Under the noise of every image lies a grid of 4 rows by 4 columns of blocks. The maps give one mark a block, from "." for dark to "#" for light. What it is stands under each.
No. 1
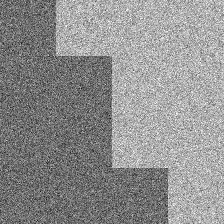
. # # #
. . # #
. . # #
. . . #
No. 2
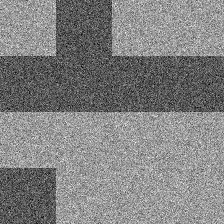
# . # #
. . . .
# # # #
. # # #
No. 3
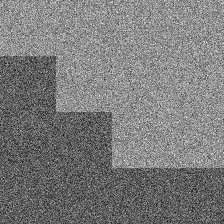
# # # #
. # # #
. . # #
. . . .
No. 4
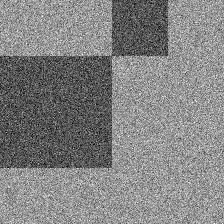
# # . #
. . # #
. . # #
# # # #
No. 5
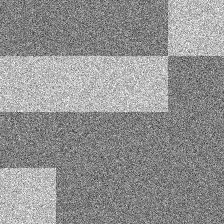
. . . #
# # # .
. . . .
# . . .
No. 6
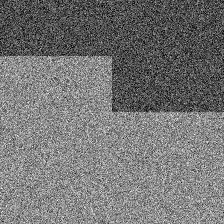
. . . .
# # . .
# # # #
# # # #
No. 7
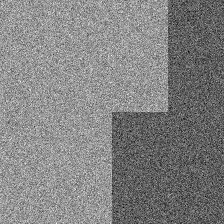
# # # .
# # # .
# # . .
# # . .
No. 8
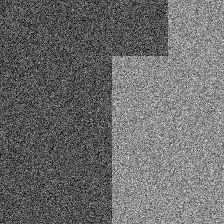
. . . #
. . # #
. . # #
. . # #
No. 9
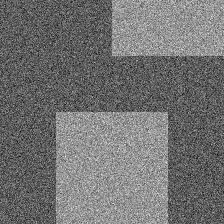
. . # #
. . . .
. # # .
. # # .
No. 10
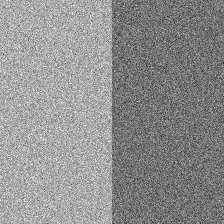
# # . .
# # . .
# # . .
# # . .
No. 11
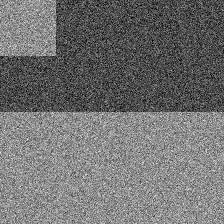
# . . .
. . . .
# # # #
# # # #
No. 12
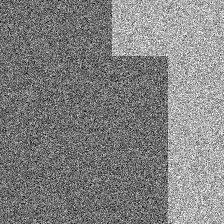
. . # #
. . . #
. . . #
. . . #
